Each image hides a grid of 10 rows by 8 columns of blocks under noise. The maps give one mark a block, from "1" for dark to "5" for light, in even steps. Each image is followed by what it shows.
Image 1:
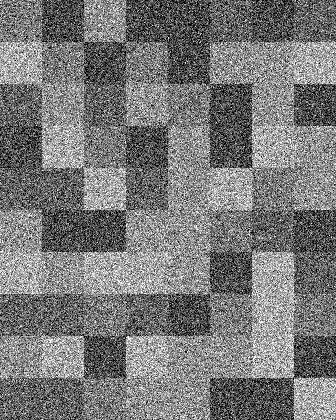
3 1 4 1 1 2 1 2
5 3 1 3 1 4 4 5
2 4 2 4 3 1 4 1
1 5 3 1 4 1 5 4
2 2 5 2 4 5 3 4
4 1 1 4 4 3 2 1
5 4 5 5 4 1 5 2
2 2 3 2 1 3 5 3
4 5 1 5 4 4 5 1
2 2 3 4 4 1 1 5
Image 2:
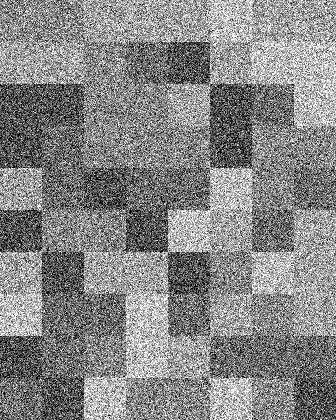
3 3 4 4 4 5 4 4
4 4 3 2 1 4 5 5
1 1 3 3 4 1 2 5
1 2 3 3 3 1 3 3
4 2 1 2 2 5 3 2
1 3 3 1 5 4 2 4
4 1 4 4 1 3 5 4
5 2 2 5 2 4 3 4
1 2 3 5 4 2 2 2
2 1 5 3 3 5 3 1
